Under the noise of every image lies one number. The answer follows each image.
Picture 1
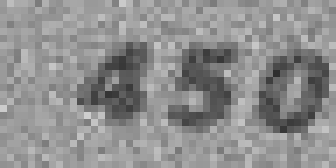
450
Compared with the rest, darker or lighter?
darker
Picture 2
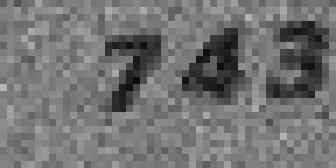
743
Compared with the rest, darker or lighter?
darker
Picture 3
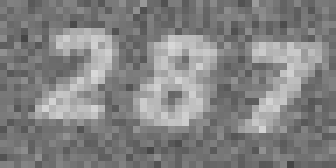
287
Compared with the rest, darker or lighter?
lighter
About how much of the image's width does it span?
nearly all
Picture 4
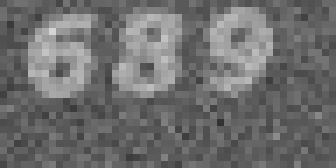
689
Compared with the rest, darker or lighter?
lighter
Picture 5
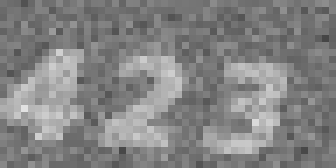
423
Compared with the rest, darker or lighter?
lighter
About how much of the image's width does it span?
nearly all
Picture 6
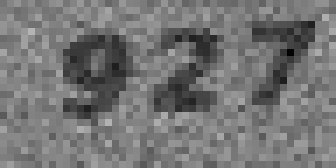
927
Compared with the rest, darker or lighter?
darker
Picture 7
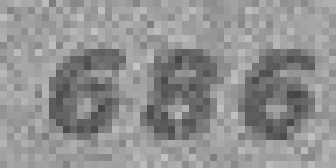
686
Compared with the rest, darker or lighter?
darker
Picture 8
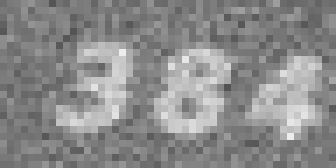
384
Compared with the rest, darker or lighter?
lighter
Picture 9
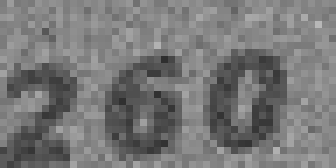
260
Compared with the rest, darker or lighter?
darker
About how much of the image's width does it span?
nearly all
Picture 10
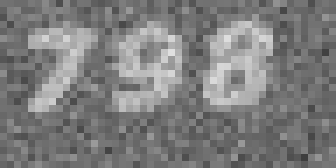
798
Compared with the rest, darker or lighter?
lighter
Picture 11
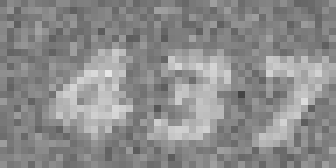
437
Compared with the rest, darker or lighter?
lighter
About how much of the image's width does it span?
nearly all
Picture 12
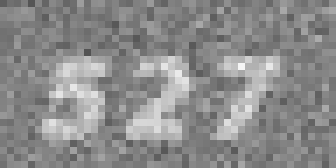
527
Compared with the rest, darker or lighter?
lighter
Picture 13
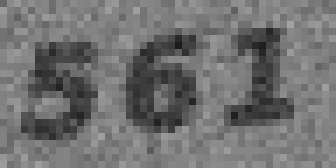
561
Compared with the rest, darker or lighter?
darker
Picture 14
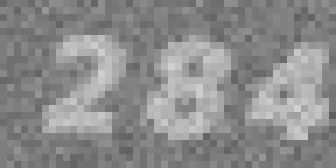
284
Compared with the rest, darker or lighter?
lighter
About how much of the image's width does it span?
nearly all
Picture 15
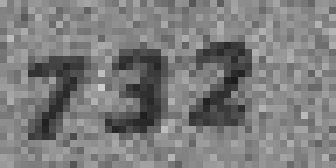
732
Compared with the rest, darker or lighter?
darker
